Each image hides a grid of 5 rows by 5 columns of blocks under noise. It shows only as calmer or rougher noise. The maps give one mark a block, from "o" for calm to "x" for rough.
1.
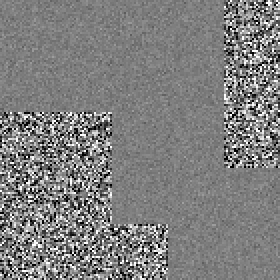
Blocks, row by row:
o o o o x
o o o o x
x x o o x
x x o o o
x x x o o
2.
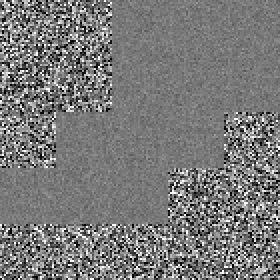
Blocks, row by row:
x x o o o
x x o o o
x o o o x
o o o x x
x x x x x
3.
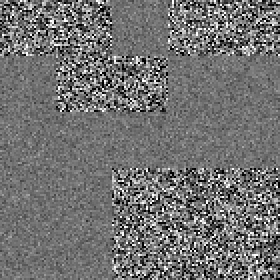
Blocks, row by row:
x x o x x
o x x o o
o o o o o
o o x x x
o o x x x
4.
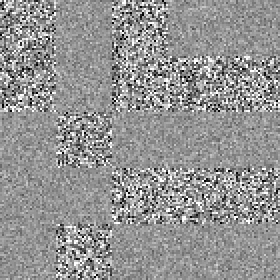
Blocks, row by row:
x o x o o
x o x x x
o x o o o
o o x x x
o x o o o
